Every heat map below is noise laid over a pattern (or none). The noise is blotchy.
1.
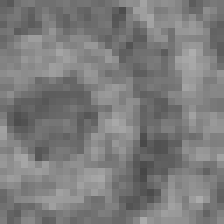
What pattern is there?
rings round one point
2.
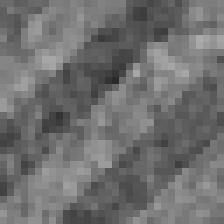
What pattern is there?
diagonal stripes
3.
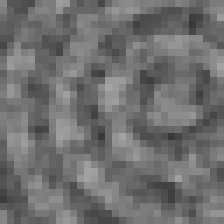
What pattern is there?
rings round one point
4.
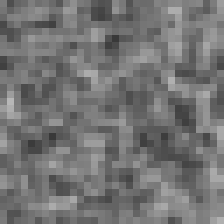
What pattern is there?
only noise
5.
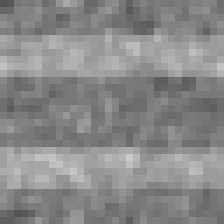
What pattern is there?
horizontal stripes
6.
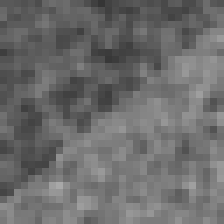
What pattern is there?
a sharp edge
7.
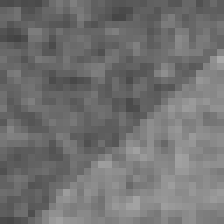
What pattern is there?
a sharp edge
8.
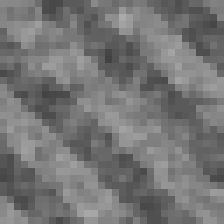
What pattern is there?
diagonal stripes
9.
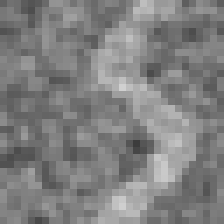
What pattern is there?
a wavy band
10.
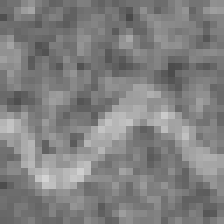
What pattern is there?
a wavy band
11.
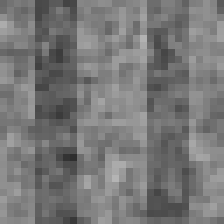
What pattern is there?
vertical stripes
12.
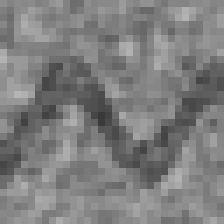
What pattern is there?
a wavy band
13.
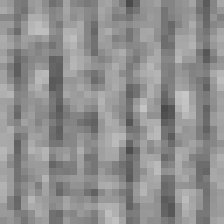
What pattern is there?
vertical stripes
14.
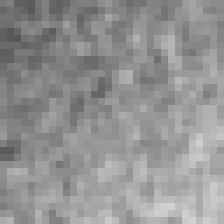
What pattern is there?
a smooth slope
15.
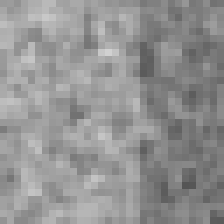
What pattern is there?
a sharp edge
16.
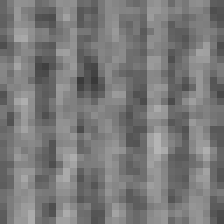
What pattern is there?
vertical stripes
